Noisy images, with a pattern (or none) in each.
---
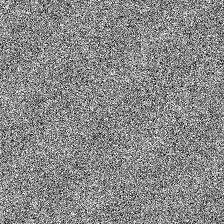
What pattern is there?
diagonal stripes
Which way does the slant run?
bottom left to top right
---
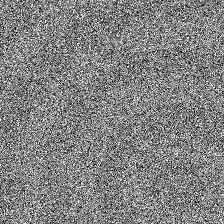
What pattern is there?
rings round one point
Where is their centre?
bottom right
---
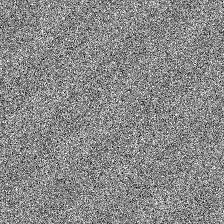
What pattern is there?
diagonal stripes
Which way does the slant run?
bottom left to top right
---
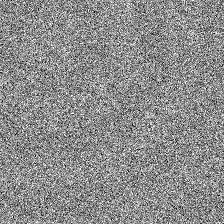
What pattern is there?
rings round one point
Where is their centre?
top left
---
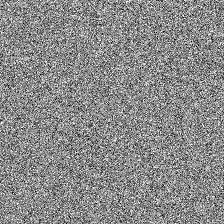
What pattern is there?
only noise
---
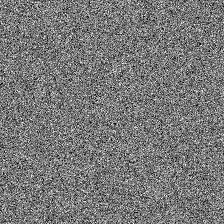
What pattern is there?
only noise
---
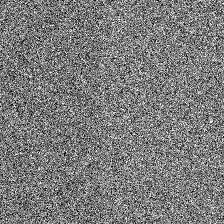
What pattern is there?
a sharp edge
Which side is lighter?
right
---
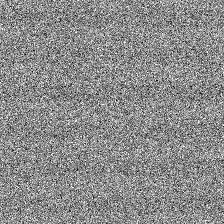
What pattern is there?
horizontal stripes
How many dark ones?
6
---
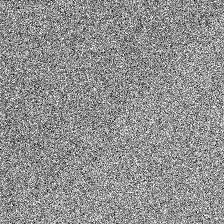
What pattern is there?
a sharp edge
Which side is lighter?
bottom right
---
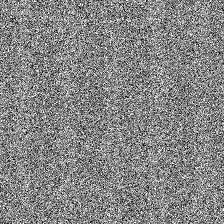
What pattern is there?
vertical stripes
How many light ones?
5
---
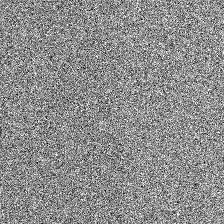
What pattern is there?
a sharp edge
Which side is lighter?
right
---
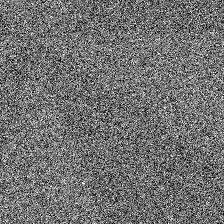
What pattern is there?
spokes from one point
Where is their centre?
top left
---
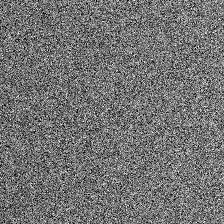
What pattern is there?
a smooth slope
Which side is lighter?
right
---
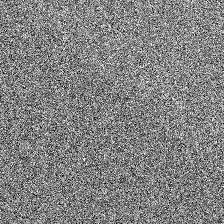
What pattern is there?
a sharp edge
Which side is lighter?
top right
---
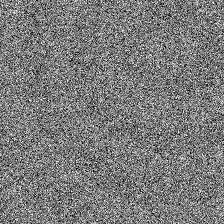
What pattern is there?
rings round one point
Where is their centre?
top right
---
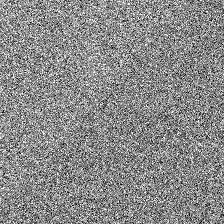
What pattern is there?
a sharp edge
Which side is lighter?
top left
